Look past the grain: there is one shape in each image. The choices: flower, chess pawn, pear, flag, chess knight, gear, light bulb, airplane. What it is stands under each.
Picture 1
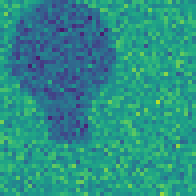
light bulb
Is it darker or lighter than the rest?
darker
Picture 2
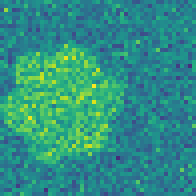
flower
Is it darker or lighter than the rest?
lighter
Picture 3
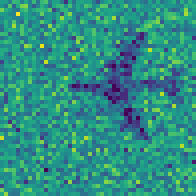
airplane
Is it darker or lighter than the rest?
darker
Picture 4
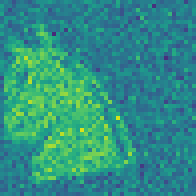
chess knight
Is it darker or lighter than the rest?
lighter
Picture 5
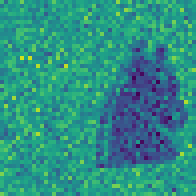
chess knight
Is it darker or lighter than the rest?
darker
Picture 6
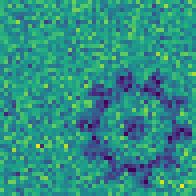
gear
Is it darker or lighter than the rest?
darker
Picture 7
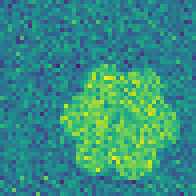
flower
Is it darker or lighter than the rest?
lighter
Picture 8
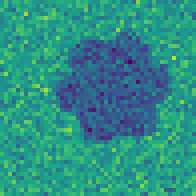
flower
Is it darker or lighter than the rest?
darker
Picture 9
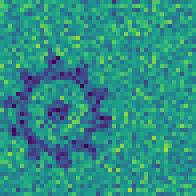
gear
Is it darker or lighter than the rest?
darker
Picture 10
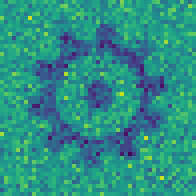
gear
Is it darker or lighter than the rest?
darker
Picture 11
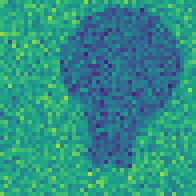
light bulb
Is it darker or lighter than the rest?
darker
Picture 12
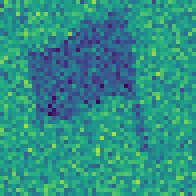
flag
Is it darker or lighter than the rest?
darker
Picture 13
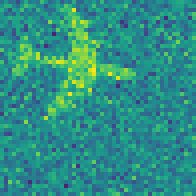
airplane
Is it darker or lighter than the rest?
lighter
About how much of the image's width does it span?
two thirds
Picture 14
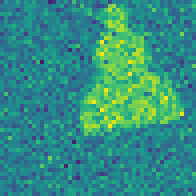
chess pawn
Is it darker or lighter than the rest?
lighter
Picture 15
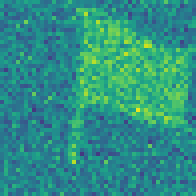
flag
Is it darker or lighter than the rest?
lighter
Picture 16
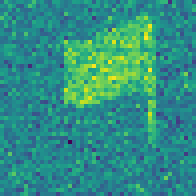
flag
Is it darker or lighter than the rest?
lighter
